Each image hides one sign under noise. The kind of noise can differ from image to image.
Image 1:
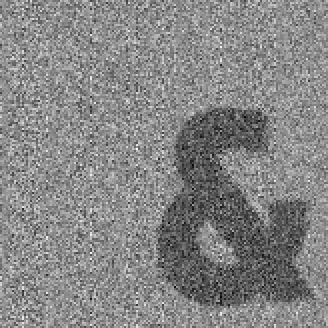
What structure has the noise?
columns of uneven size
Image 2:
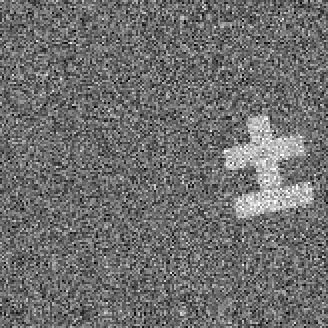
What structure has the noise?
low rank plus noise
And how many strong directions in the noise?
three or four
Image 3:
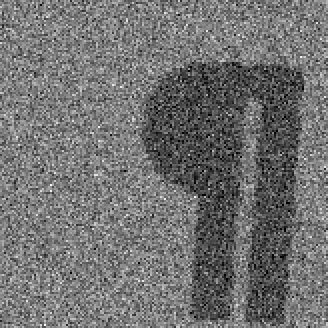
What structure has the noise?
independent entries
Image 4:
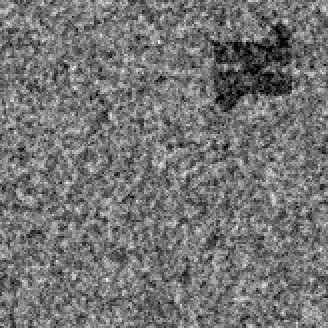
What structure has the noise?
blotchy
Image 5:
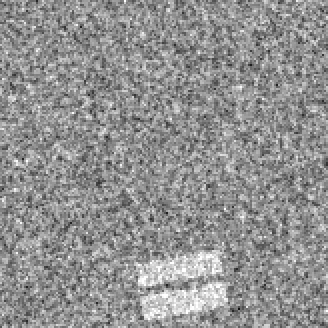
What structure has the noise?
blotchy
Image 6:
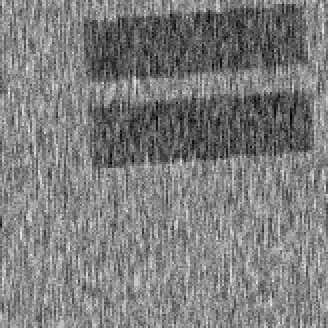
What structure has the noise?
streaked along the columns
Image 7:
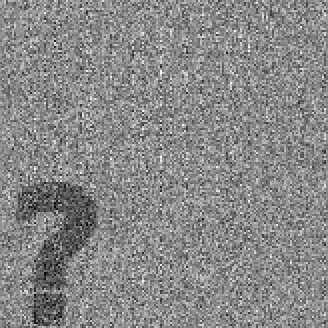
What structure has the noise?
columns of uneven size
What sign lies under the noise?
question mark
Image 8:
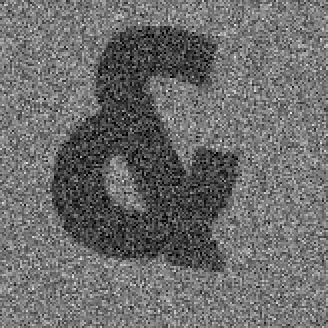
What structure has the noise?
independent entries
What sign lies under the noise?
ampersand
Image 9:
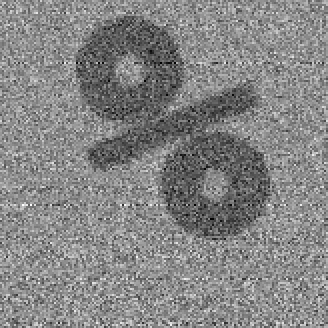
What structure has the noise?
rows of uneven size
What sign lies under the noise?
percent sign
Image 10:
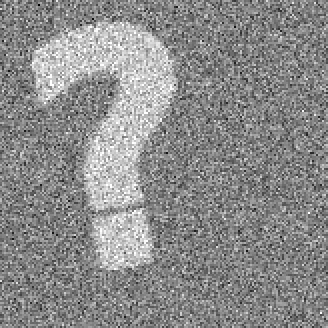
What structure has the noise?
independent entries
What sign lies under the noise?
question mark
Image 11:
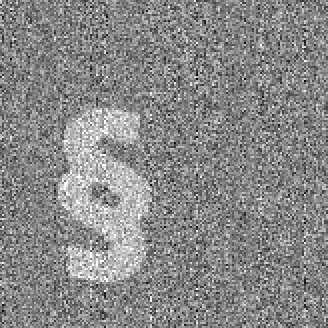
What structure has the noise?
columns of uneven size
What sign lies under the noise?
section sign
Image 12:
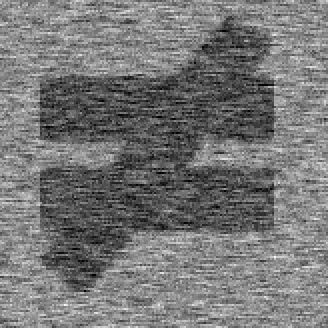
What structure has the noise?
streaked along the rows
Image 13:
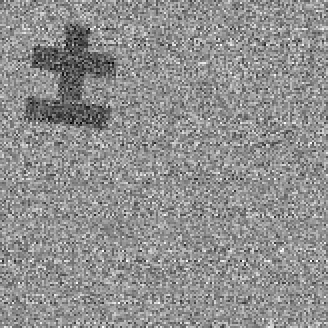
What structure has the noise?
rows of uneven size
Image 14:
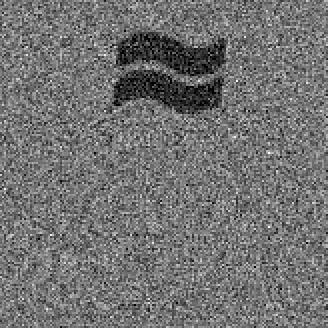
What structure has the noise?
low rank plus noise
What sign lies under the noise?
approximately sign
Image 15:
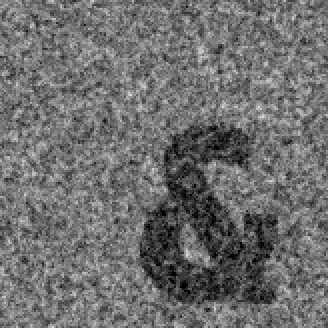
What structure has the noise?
blotchy
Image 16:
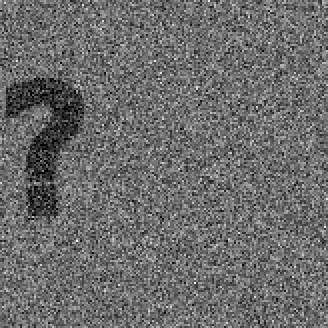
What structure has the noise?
independent entries
